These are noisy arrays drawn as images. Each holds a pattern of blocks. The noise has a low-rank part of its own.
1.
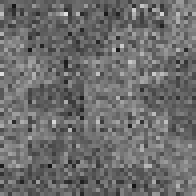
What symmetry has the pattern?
top and bottom mirror each other
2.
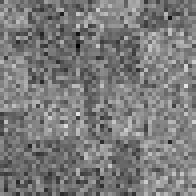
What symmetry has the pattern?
no symmetry
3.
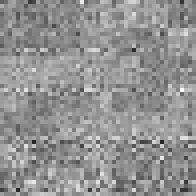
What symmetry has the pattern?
the same after a half turn
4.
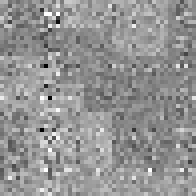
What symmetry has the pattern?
no symmetry
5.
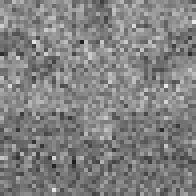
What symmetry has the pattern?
left and right mirror each other
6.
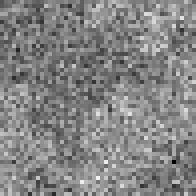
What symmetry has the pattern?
mirrored about the diagonal from the top left
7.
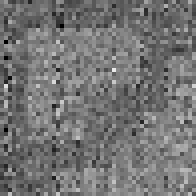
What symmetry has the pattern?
mirrored about the diagonal from the top left
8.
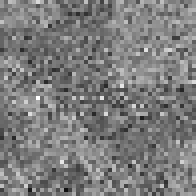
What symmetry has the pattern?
mirrored about the diagonal from the bottom left
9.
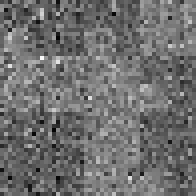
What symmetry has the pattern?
mirrored about the diagonal from the bottom left
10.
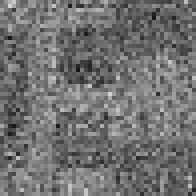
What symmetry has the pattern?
top and bottom mirror each other
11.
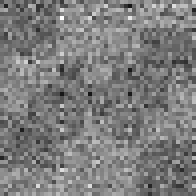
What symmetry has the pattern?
the same after a half turn
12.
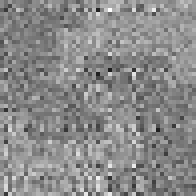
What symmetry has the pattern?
the same after a half turn
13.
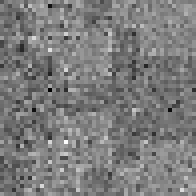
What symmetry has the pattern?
top and bottom mirror each other
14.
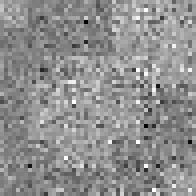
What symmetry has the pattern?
mirrored about the diagonal from the bottom left
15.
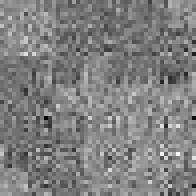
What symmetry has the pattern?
mirrored about the diagonal from the top left
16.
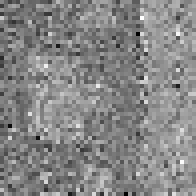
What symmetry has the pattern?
top and bottom mirror each other
